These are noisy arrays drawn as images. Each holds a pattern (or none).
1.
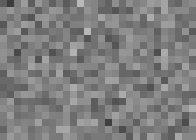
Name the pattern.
only noise
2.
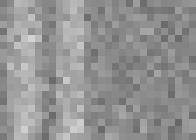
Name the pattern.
bands of columns
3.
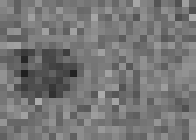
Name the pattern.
one block
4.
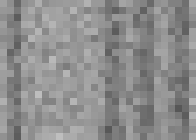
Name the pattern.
bands of columns
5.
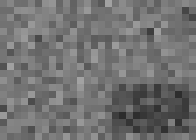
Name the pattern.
one block
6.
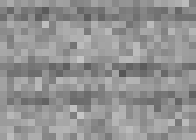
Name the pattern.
bands of rows
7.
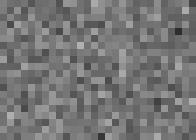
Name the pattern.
only noise
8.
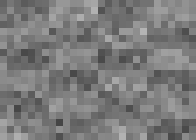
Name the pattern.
a checkerboard
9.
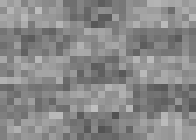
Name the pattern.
a checkerboard
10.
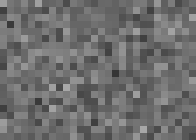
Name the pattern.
only noise
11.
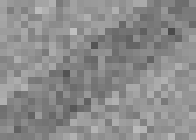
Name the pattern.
a diagonal band
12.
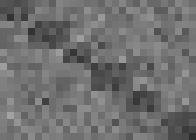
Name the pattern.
blocks along the diagonal
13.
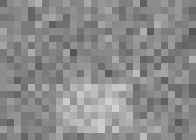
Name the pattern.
one block
